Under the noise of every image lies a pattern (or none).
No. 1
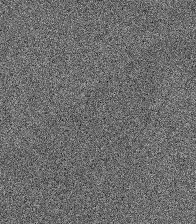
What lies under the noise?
spokes from one point
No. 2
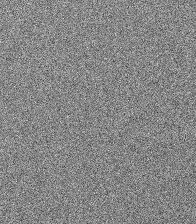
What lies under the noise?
a smooth slope
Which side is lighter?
top left
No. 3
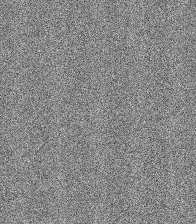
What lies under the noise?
vertical stripes
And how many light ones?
5
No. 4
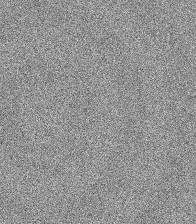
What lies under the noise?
rings round one point
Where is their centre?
middle left
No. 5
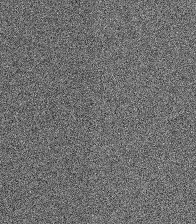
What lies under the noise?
a sharp edge
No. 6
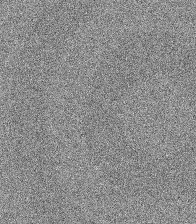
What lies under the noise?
rings round one point
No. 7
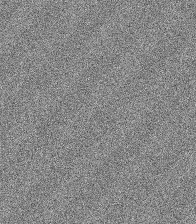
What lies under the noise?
diagonal stripes
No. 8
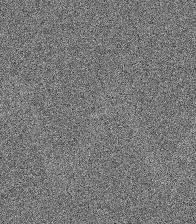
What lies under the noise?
a wavy band
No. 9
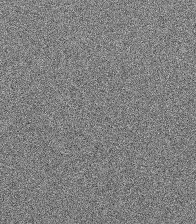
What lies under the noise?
a smooth slope
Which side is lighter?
top
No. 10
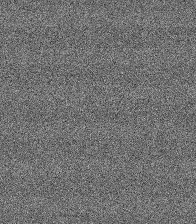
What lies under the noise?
horizontal stripes
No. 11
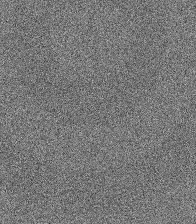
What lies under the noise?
rings round one point
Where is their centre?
top middle
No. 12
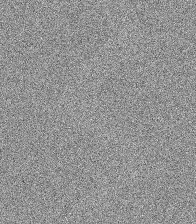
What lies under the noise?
a wavy band
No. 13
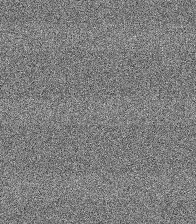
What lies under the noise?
horizontal stripes
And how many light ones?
3
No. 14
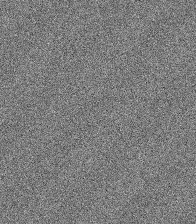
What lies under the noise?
diagonal stripes
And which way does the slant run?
bottom left to top right
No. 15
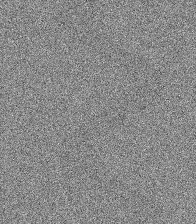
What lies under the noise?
a wavy band
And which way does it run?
top to bottom
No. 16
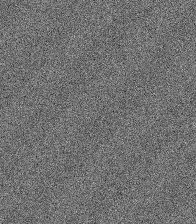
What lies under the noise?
diagonal stripes
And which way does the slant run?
bottom left to top right
